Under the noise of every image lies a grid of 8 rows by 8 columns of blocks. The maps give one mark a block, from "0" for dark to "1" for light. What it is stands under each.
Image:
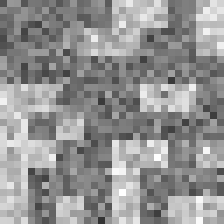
0 0 0 0 1 1 0 1
0 0 0 1 1 0 0 1
0 0 0 0 0 0 0 0
1 1 0 0 0 1 1 0
1 0 1 0 0 0 0 0
1 1 0 0 1 1 0 1
1 0 0 0 1 0 0 0
1 0 1 0 1 0 1 1
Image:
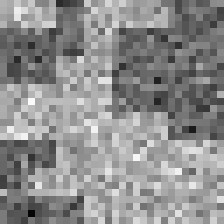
1 1 0 1 1 1 0 0
0 0 0 1 0 0 0 0
0 0 1 1 0 0 0 0
1 1 1 1 0 0 0 0
1 1 1 1 1 1 0 0
0 0 1 1 1 1 1 1
0 1 1 1 1 1 1 1
0 0 0 1 1 1 1 1
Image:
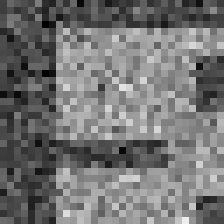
0 0 0 0 0 0 0 0
0 0 1 1 1 1 1 1
0 0 1 1 1 1 1 0
0 0 1 1 1 1 1 0
0 0 1 1 1 1 1 1
0 0 0 0 0 0 1 1
0 0 1 1 1 1 1 1
0 0 1 1 1 1 1 0
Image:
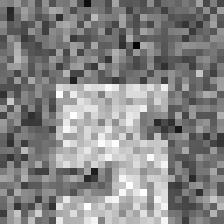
0 0 0 0 0 0 0 0
0 0 0 0 0 0 0 0
0 0 0 0 0 0 0 0
0 0 1 1 1 1 0 0
0 0 1 1 1 0 0 0
0 0 1 1 1 1 0 0
0 0 0 0 1 1 0 0
0 0 1 1 1 1 0 0
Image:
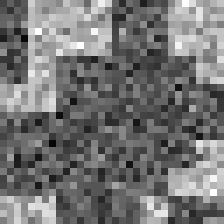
0 1 1 1 0 0 1 1
0 1 1 1 0 0 1 1
0 1 0 0 0 0 0 1
1 1 0 0 0 0 0 0
0 0 0 0 0 0 0 0
0 0 0 0 0 0 0 1
0 0 0 0 0 0 1 1
1 1 0 0 0 1 0 0
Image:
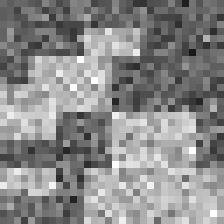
0 0 0 0 0 0 0 0
0 0 0 1 1 0 0 0
0 1 1 1 0 0 0 0
1 1 1 1 0 0 0 0
1 1 0 0 1 1 1 0
0 0 0 0 1 1 1 0
1 1 0 1 1 1 1 1
0 0 0 1 1 1 1 1
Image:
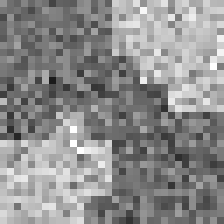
0 0 0 0 1 1 1 1
0 0 0 0 1 1 1 1
0 0 0 0 0 1 1 1
0 0 0 0 0 0 1 1
0 0 1 0 0 0 0 0
1 1 1 1 0 0 0 0
1 1 1 1 0 0 0 0
1 1 1 0 0 0 0 0
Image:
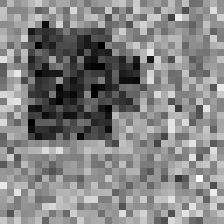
1 1 1 1 1 1 1 1
1 0 0 0 1 1 1 1
1 0 0 0 0 1 1 1
1 0 0 0 0 1 1 1
1 0 0 0 1 1 1 1
1 1 1 1 1 1 1 1
1 1 1 1 1 1 1 1
1 1 1 1 1 1 1 1
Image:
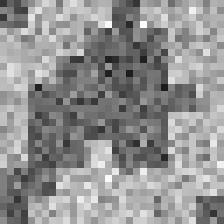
0 1 1 1 0 1 1 1
1 1 1 0 0 0 1 1
1 1 0 0 0 0 1 1
1 0 0 0 0 0 0 1
1 0 0 0 0 0 1 1
1 0 0 1 0 0 1 1
0 0 1 1 1 1 1 1
0 1 1 1 1 1 1 0
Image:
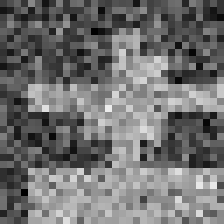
0 0 0 0 0 0 0 0
0 0 0 0 1 0 0 0
0 0 0 0 1 1 0 0
0 1 1 1 1 1 1 1
0 0 0 1 1 1 0 0
0 0 0 0 1 0 0 0
0 1 1 1 1 1 1 1
0 1 1 1 1 1 1 1
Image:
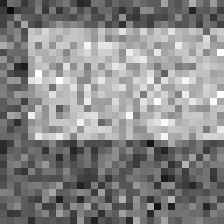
0 0 0 0 0 0 0 0
0 1 1 1 1 1 1 1
0 1 1 1 1 1 1 1
0 1 1 1 1 1 1 1
0 1 1 1 1 1 1 1
0 0 0 0 0 0 0 0
0 0 0 0 0 0 0 0
0 0 0 0 0 0 0 0
